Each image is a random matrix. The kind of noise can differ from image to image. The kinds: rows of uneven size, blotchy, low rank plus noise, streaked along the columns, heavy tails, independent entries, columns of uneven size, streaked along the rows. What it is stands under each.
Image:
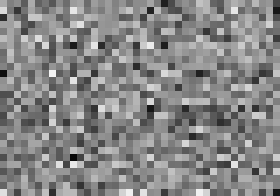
low rank plus noise
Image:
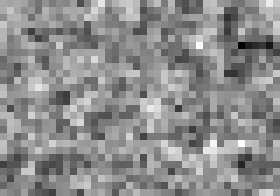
blotchy
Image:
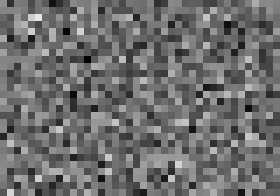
independent entries
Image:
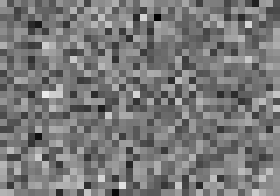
low rank plus noise
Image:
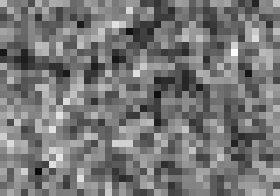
blotchy
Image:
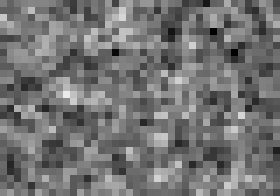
blotchy
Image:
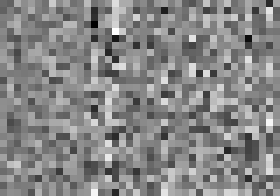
columns of uneven size
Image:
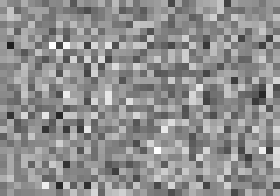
low rank plus noise
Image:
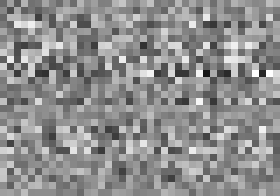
rows of uneven size
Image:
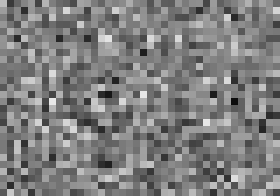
low rank plus noise
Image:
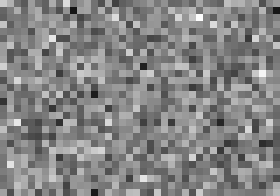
independent entries
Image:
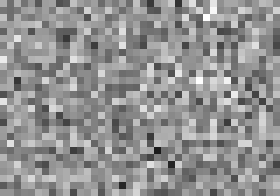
low rank plus noise
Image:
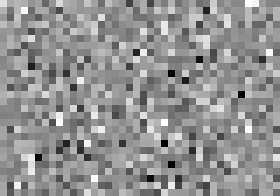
heavy tails
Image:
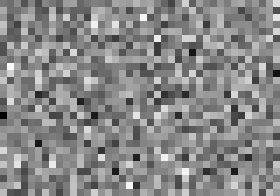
low rank plus noise
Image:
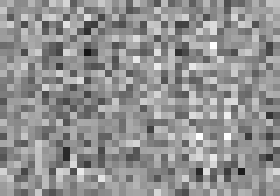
low rank plus noise
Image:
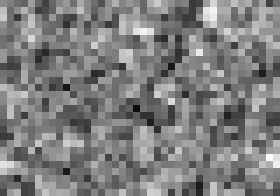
blotchy
